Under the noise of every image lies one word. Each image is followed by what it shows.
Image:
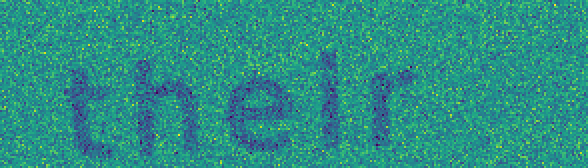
their
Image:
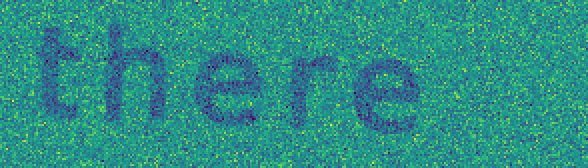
there
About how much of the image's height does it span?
two thirds
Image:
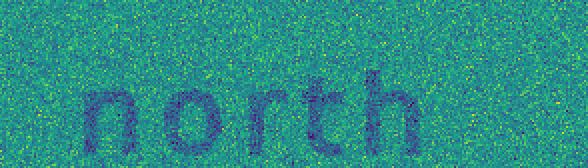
north
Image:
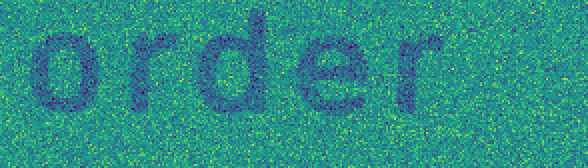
order
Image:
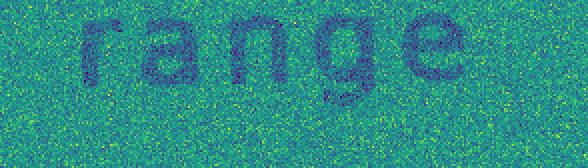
range
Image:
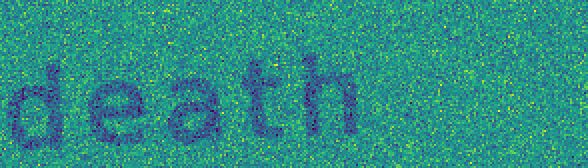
death
